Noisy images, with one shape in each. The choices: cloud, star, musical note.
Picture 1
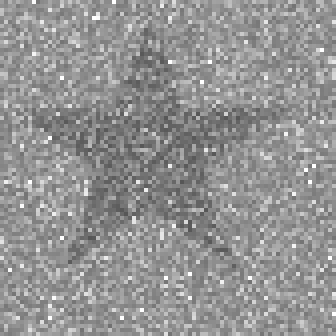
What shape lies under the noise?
star
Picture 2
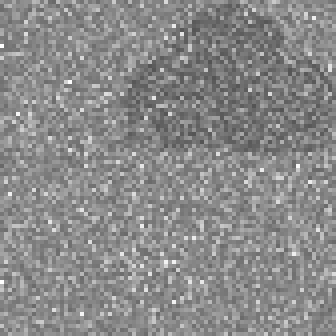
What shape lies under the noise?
cloud
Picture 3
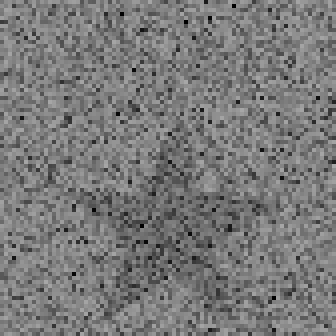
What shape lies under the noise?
star
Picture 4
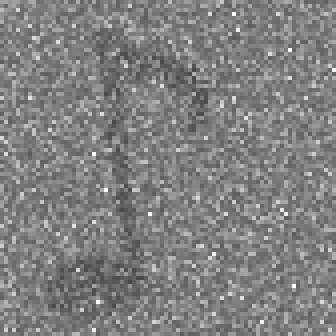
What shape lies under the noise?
musical note
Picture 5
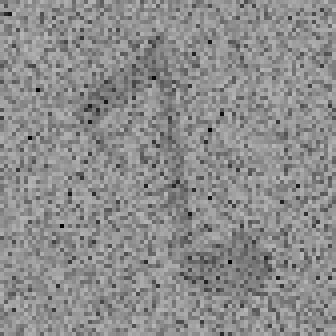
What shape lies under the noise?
musical note
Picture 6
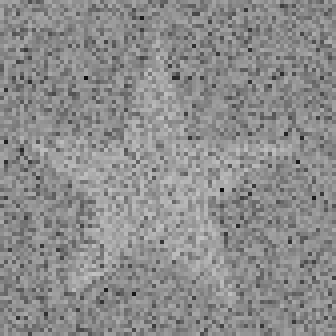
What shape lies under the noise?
star
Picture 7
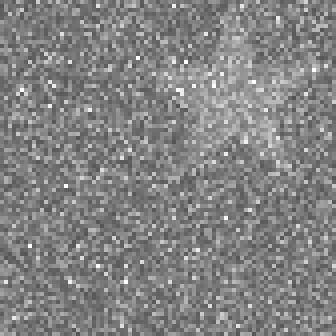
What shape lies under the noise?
star
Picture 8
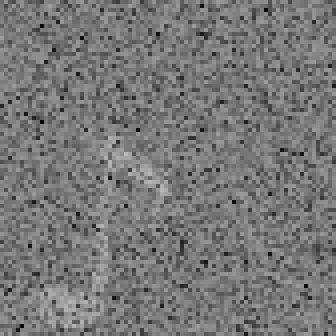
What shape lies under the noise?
musical note
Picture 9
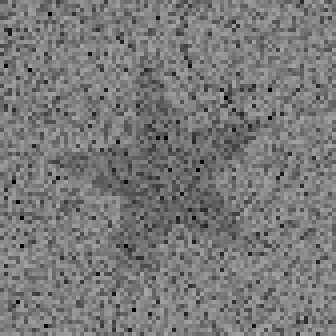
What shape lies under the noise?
star
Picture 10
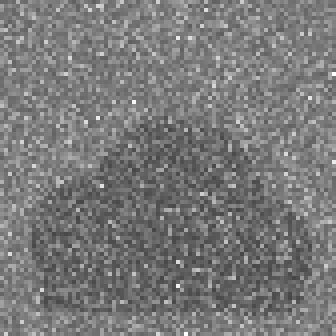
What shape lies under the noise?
cloud
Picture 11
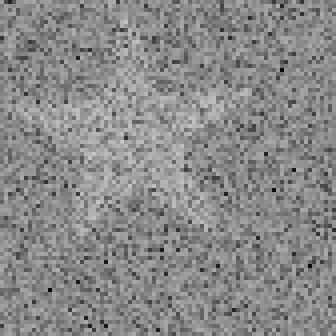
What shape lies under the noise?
star
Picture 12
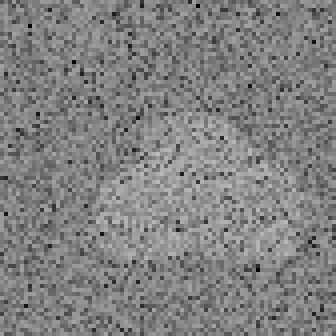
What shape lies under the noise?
cloud
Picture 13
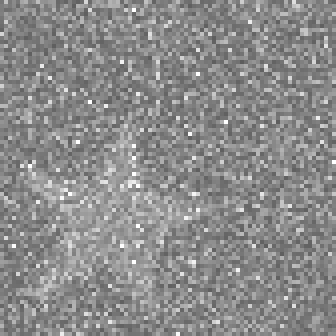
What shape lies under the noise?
star
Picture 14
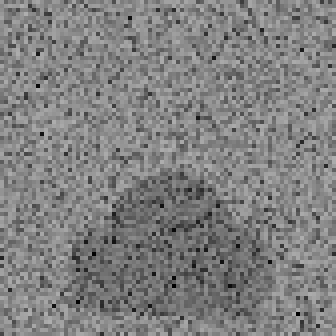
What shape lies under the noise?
cloud
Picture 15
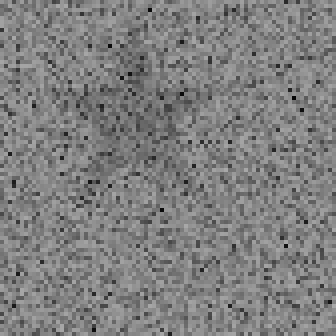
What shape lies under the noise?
star
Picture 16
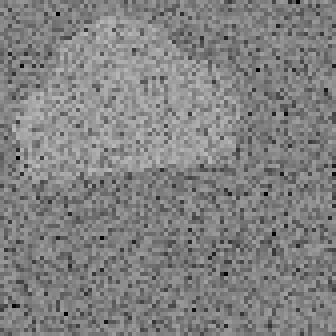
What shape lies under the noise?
cloud
